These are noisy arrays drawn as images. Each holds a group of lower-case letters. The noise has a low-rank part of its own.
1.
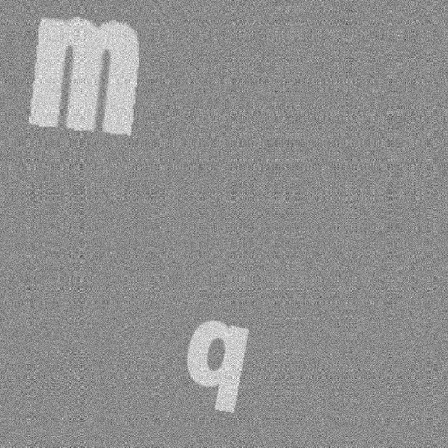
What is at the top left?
m
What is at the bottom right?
nothing
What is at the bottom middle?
q
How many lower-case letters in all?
2
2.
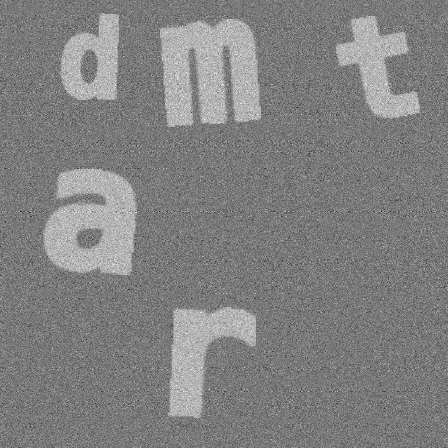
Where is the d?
top left
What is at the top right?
t
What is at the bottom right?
nothing
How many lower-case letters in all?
5
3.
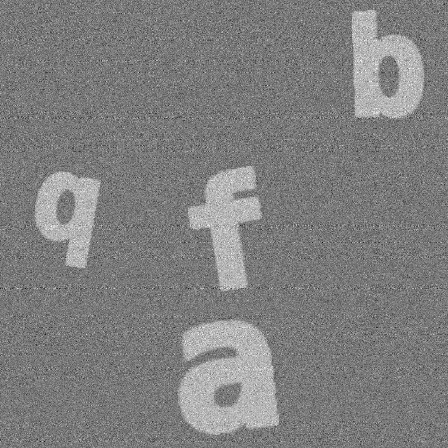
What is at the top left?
nothing
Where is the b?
top right
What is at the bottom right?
nothing
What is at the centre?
f
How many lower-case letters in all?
4
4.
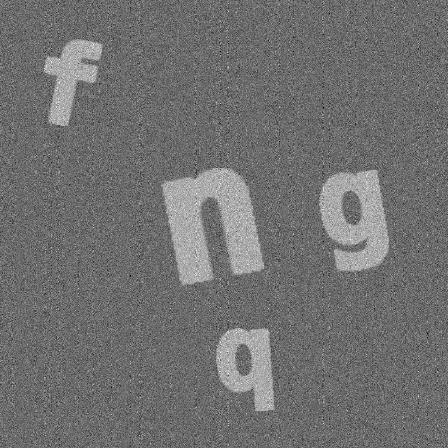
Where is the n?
centre
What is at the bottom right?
nothing
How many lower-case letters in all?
4
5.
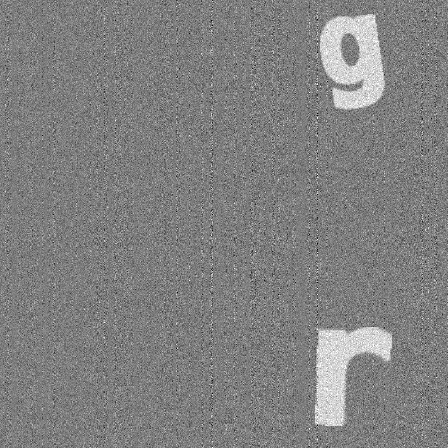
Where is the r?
bottom right
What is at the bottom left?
nothing
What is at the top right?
g
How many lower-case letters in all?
2
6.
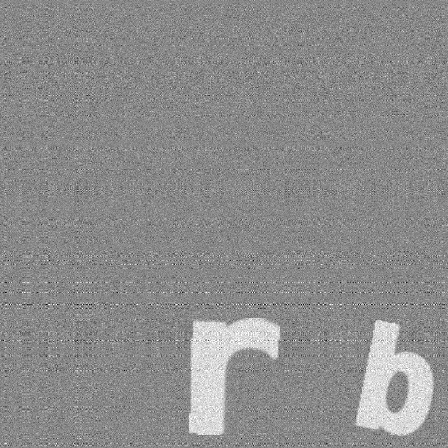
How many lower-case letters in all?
2
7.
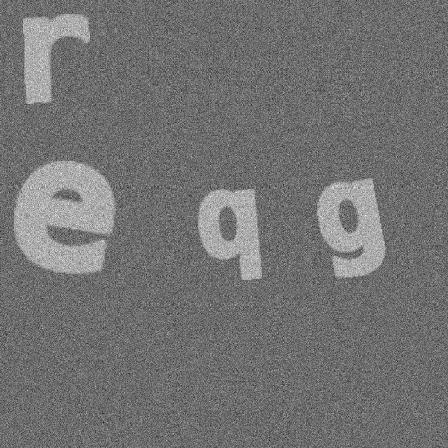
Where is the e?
middle left
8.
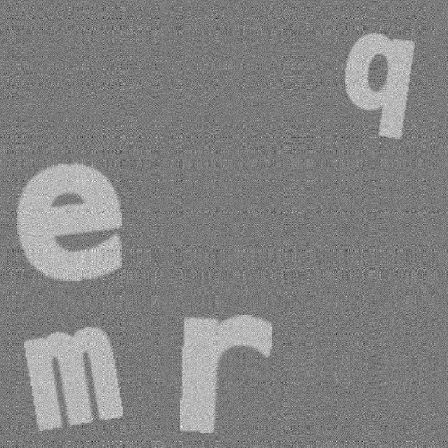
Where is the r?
bottom middle
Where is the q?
top right
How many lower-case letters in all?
4
